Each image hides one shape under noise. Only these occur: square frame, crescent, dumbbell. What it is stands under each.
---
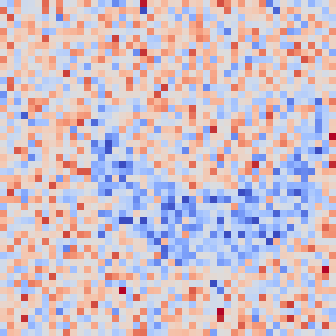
crescent
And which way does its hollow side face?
up
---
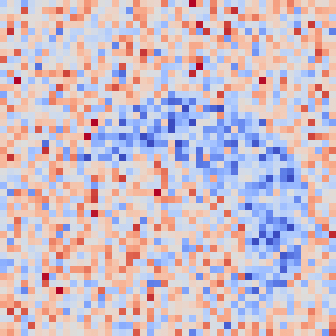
crescent
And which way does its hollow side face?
down and left
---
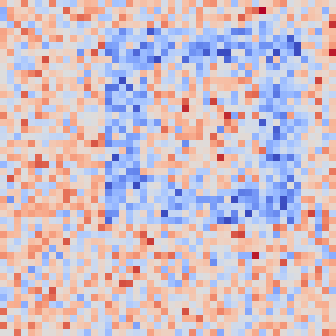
square frame
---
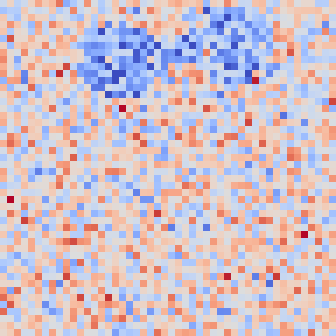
dumbbell
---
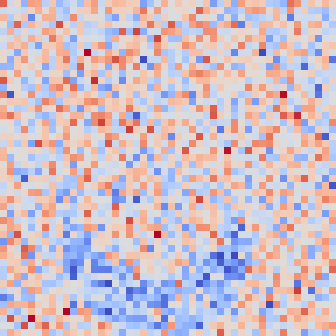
crescent
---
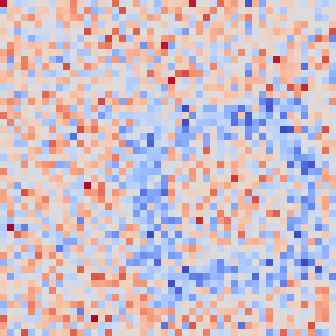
square frame
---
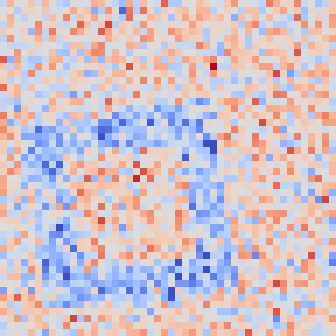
square frame
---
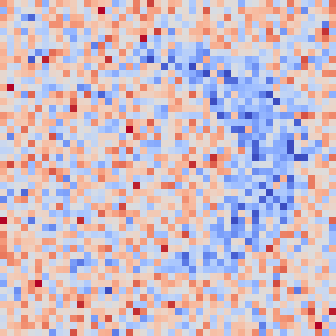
crescent
